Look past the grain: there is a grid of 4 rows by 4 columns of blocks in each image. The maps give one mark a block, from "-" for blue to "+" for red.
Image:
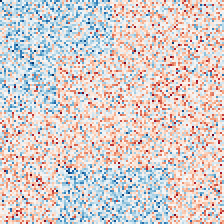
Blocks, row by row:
- - + +
- + + +
+ + + +
+ - - +
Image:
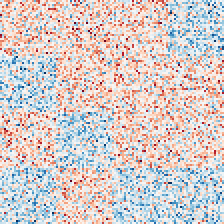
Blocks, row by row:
+ + + -
- + + +
+ - + +
- + - -
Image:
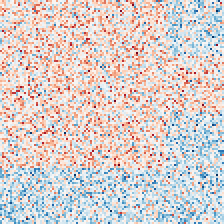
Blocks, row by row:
+ + + -
+ + + +
+ + + -
- - - -
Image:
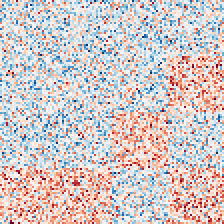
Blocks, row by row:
- - - -
- - - +
- - + -
+ + - +
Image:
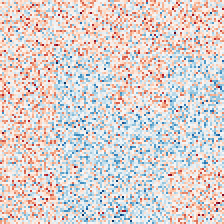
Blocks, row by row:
+ + + +
+ - + -
+ - - -
+ - - +
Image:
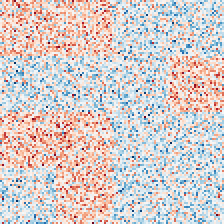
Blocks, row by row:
+ + - -
- - - +
+ + - -
- + - -
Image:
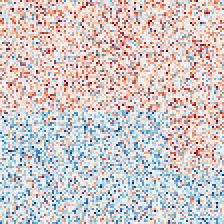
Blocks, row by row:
+ + + +
+ + + +
- - - +
- - - -
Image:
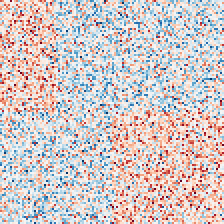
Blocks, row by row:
+ - - -
+ - - -
- - + +
- - + +
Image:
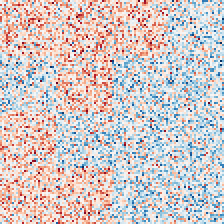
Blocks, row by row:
+ + + -
- + - -
+ - - -
+ + - -
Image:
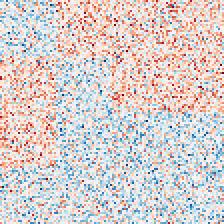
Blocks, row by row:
- + + +
+ - + +
+ - - -
- - - -
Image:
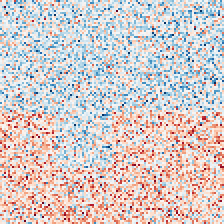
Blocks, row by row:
- - - -
- - - -
+ - + +
+ + + +
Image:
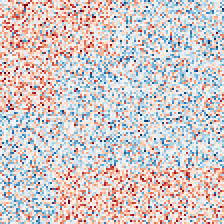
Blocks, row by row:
+ + - -
+ - - -
- - - -
- + + +
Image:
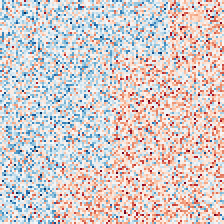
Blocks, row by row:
- - - +
- - + +
- - + +
- + + +
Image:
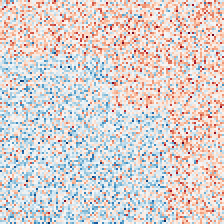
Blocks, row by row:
+ + + +
- - + +
- - - +
- - - +
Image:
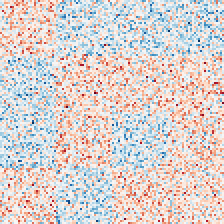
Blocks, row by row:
+ - - -
- + + +
- + - +
+ - + +
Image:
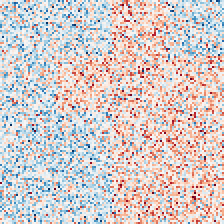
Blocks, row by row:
- - + -
- + + +
- - + +
- - + +
